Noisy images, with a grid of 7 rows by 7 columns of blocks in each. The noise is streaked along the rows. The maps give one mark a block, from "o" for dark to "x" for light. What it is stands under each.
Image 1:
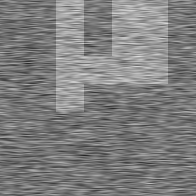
ooxoxxo
ooxoxxo
ooxxxxo
ooxoooo
ooooooo
ooooooo
ooooooo
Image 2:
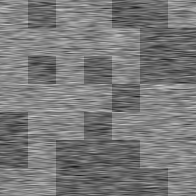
xoxxoox
xxxxxoo
xoxoxoo
xxxxoxx
oxxoxxx
oxoooxx
xxoooox
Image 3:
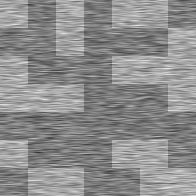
xoxoxxo
ooxooox
xoooxxx
xxxooox
ooooooo
xoooxxo
oxxooxx
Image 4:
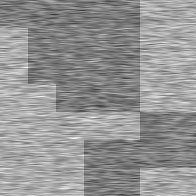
oooooxx
xooooxx
xooooxx
xxoooxx
xxxxxoo
xxxoooo
xxxooxx
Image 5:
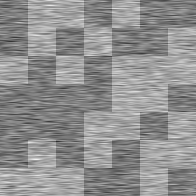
oxxoxoo
oxoxoox
xoxoxxx
ooooxxo
oooxxox
oxoxoxx
xxxooxo
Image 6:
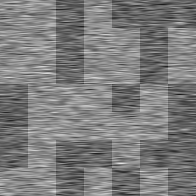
xxoxooo
xxoxxox
xxoxxox
oxxxoxo
oxxxxxo
oxooxoo
xxoxoxo
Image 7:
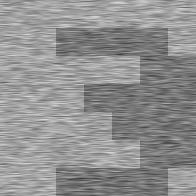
xxxxxxx
xxoooox
xxxxxoo
xxxoooo
xxxxooo
xxxxxoo
xxoooox
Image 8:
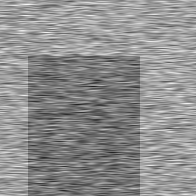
xxxxxxx
xxxxxxx
xooooxx
xooooxx
xooooxx
xooooxx
xooooxx
